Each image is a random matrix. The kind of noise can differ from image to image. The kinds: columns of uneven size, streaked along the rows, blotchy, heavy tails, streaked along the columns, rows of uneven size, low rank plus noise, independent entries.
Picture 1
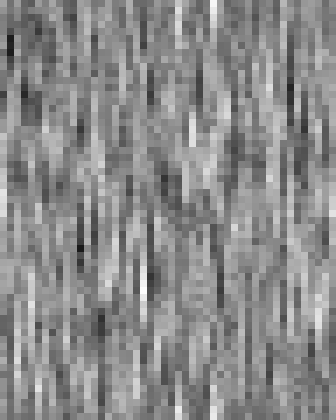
streaked along the columns
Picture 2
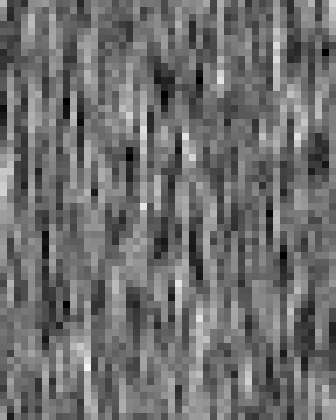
streaked along the columns
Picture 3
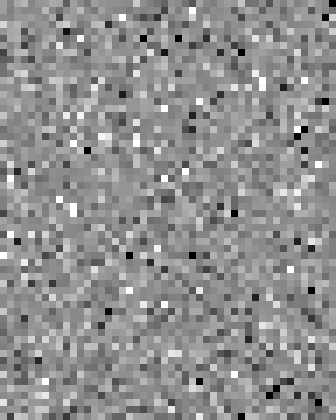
heavy tails
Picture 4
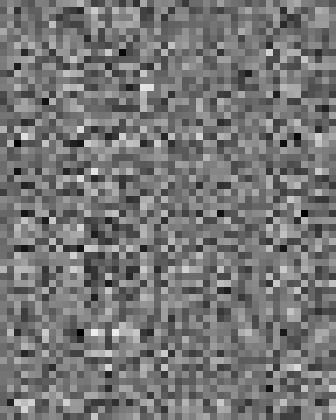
low rank plus noise
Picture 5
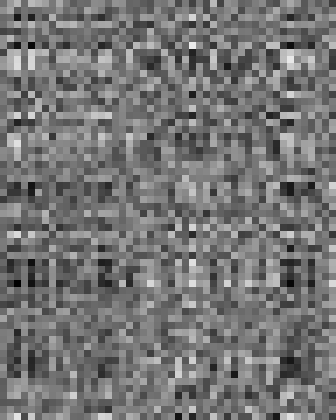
low rank plus noise
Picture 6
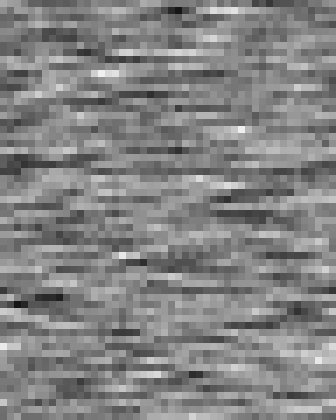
streaked along the rows
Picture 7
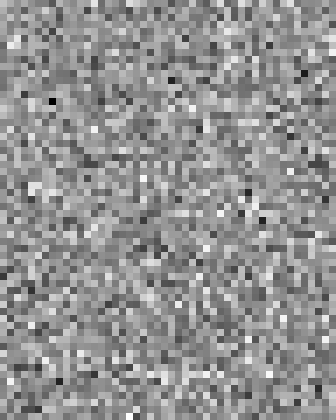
independent entries
